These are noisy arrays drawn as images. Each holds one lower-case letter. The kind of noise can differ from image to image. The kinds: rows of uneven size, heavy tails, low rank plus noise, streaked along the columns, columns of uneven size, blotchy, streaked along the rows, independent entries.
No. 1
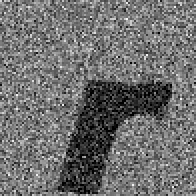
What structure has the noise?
independent entries
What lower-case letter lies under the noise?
r
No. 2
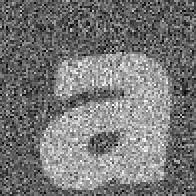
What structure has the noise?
low rank plus noise
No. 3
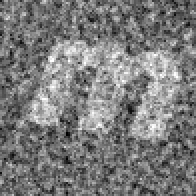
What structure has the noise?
blotchy
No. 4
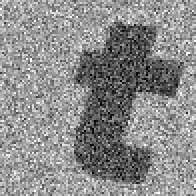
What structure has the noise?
independent entries
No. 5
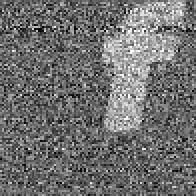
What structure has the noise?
rows of uneven size
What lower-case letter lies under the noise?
f
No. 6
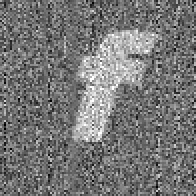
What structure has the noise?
columns of uneven size
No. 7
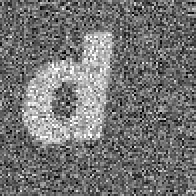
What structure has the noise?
low rank plus noise
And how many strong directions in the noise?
three or four
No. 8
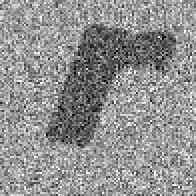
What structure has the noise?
low rank plus noise
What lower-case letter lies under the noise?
r
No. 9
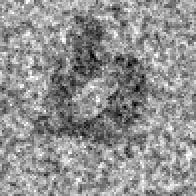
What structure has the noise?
blotchy
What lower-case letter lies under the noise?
b
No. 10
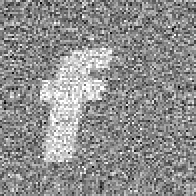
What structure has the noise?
low rank plus noise
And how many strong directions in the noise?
two
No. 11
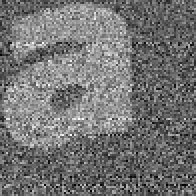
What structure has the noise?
rows of uneven size
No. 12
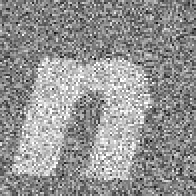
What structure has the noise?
low rank plus noise
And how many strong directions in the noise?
three or four
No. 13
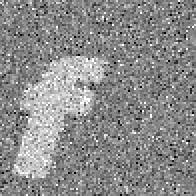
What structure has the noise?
heavy tails
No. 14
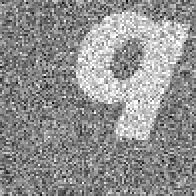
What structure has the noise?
low rank plus noise
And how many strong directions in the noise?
five to eight
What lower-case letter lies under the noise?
q
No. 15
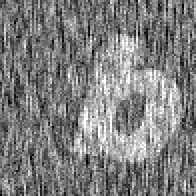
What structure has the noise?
streaked along the columns
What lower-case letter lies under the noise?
b
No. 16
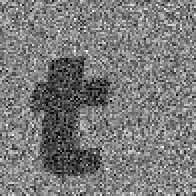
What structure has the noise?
low rank plus noise
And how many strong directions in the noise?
one
